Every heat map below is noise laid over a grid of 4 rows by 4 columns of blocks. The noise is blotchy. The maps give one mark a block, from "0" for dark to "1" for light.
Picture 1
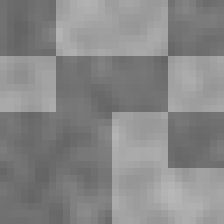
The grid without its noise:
0 1 1 0
1 0 0 1
0 0 1 0
0 0 1 1
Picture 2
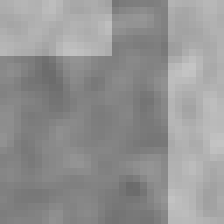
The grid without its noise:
1 1 0 1
0 0 0 1
0 0 0 1
0 0 0 1
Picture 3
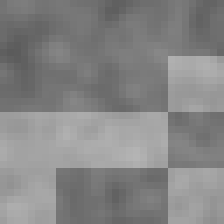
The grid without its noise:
0 0 0 0
0 0 0 1
1 1 1 0
1 0 0 1
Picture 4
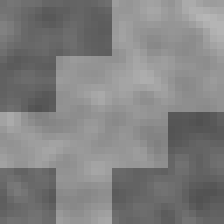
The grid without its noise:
0 0 1 1
0 1 1 1
1 1 1 0
0 1 0 0
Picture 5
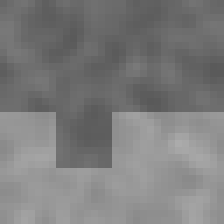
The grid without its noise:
0 0 0 0
0 0 0 0
1 0 1 1
1 1 1 1
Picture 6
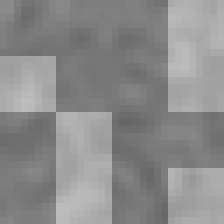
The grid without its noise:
0 0 0 1
1 0 0 1
0 1 0 0
0 1 0 1
